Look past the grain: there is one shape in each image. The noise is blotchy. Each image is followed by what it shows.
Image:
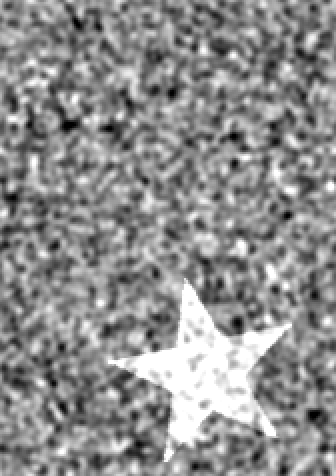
star
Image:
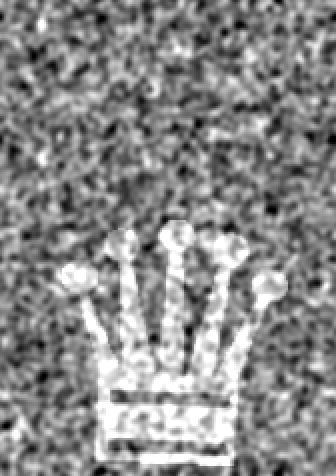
chess queen
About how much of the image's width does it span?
two thirds
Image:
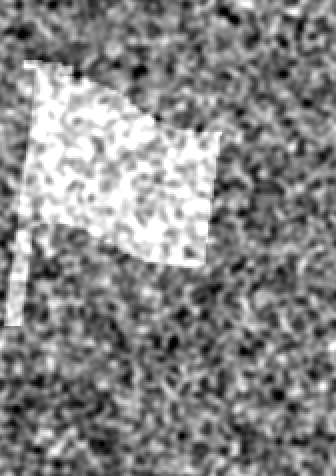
flag
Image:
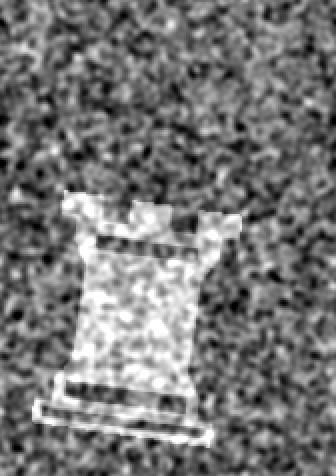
chess rook
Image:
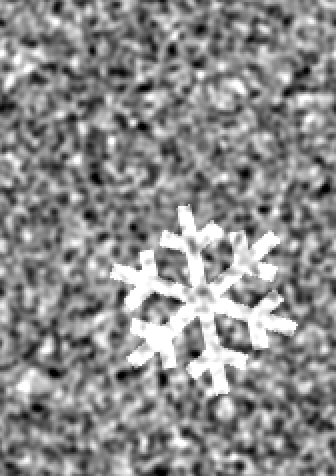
snowflake
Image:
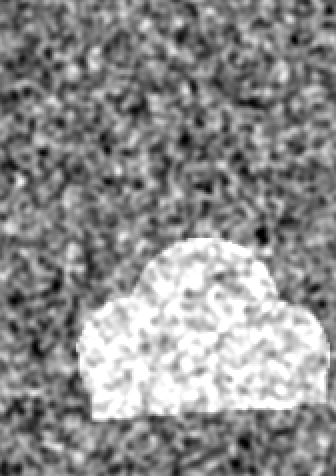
cloud
